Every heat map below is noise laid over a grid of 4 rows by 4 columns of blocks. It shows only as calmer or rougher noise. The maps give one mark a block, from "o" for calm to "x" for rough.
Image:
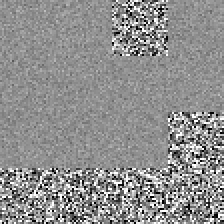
o o x o
o o o o
o o o x
x x x x
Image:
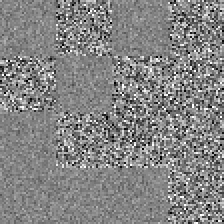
o x o x
x o x x
o x x x
o o o x
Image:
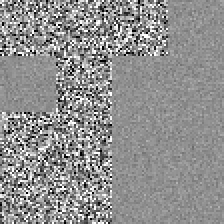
x x x o
o x o o
x x o o
x x o o
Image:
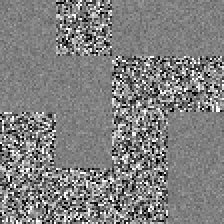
o x o o
o o x x
x o x o
x x x o
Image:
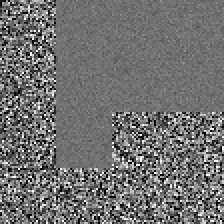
x o o o
x o o o
x o x x
x x x x
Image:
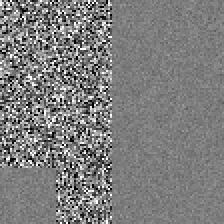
x x o o
x x o o
x x o o
o x o o
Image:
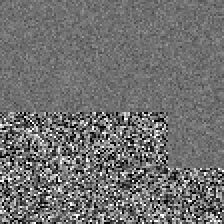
o o o o
o o o o
x x x o
x x x x
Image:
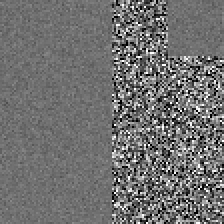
o o x o
o o x x
o o x x
o o x x
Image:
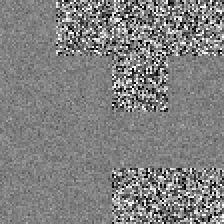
o x x x
o o x o
o o o o
o o x x
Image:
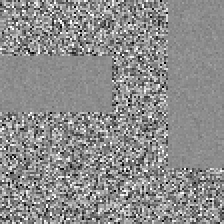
x x x o
o o x o
x x x o
x x x x
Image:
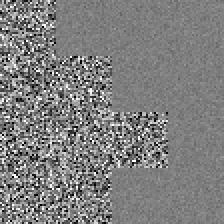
x o o o
x x o o
x x x o
x x o o
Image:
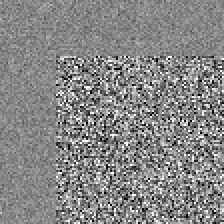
o o o o
o x x x
o x x x
o x x x
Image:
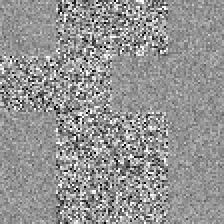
o x x o
x x o o
o x x o
o x x o
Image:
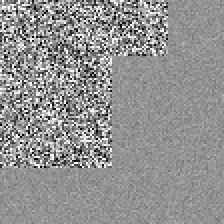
x x x o
x x o o
x x o o
o o o o
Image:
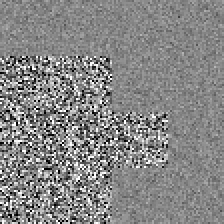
o o o o
x x o o
x x x o
x x o o
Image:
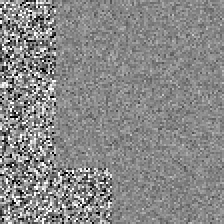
x o o o
x o o o
x o o o
x x o o
